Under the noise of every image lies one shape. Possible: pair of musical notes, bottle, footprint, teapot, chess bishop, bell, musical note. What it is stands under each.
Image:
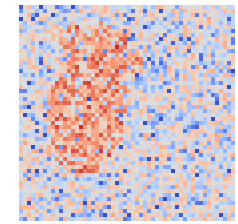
footprint
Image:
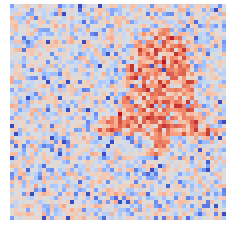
bell
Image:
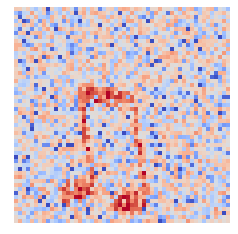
pair of musical notes
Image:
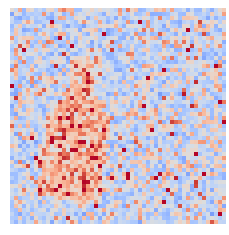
bottle
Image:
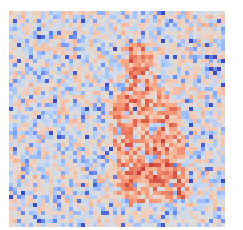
bottle
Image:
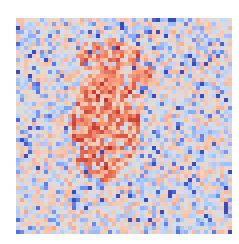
footprint
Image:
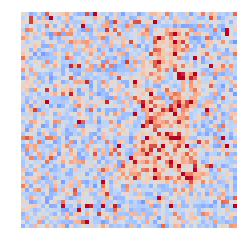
chess bishop
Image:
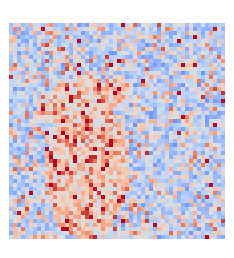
footprint
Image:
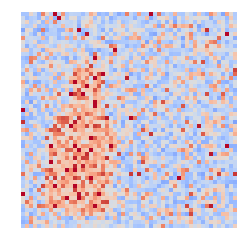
bottle
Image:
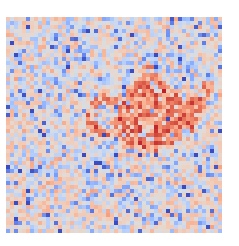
teapot
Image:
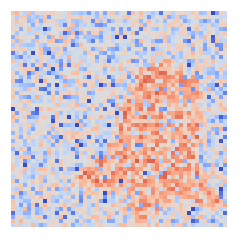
bell
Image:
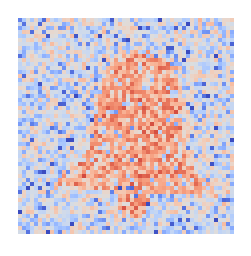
bell
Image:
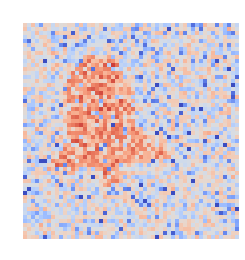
bell
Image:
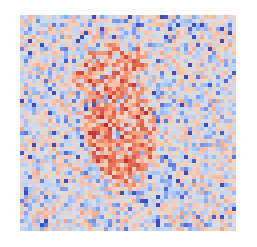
footprint
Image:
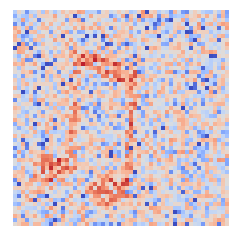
pair of musical notes
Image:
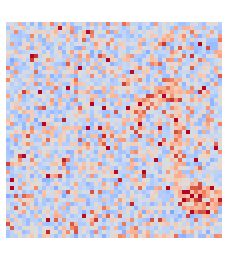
musical note
